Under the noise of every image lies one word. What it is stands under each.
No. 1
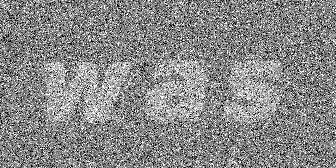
was
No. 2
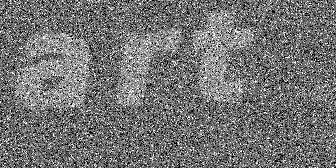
art
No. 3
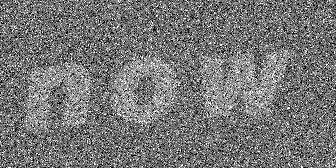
now
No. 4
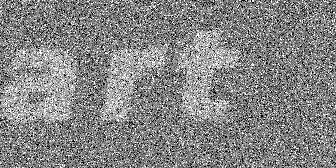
art
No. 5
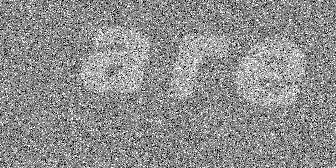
are
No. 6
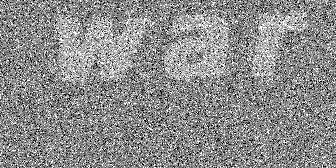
war
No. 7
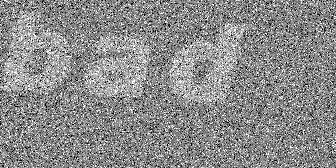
bad
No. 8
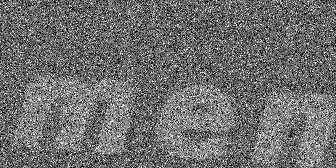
men
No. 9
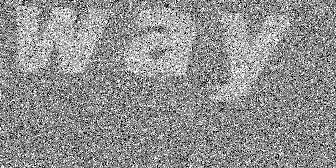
way
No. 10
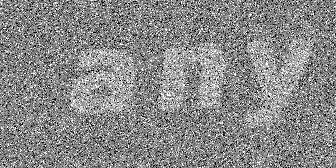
any
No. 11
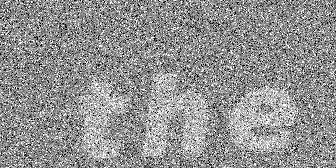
the
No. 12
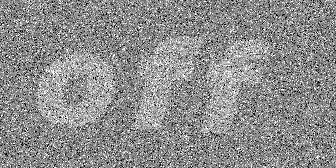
off
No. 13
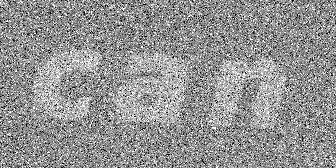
can
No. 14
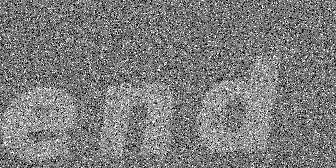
end
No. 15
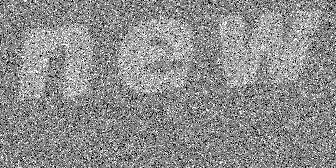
new
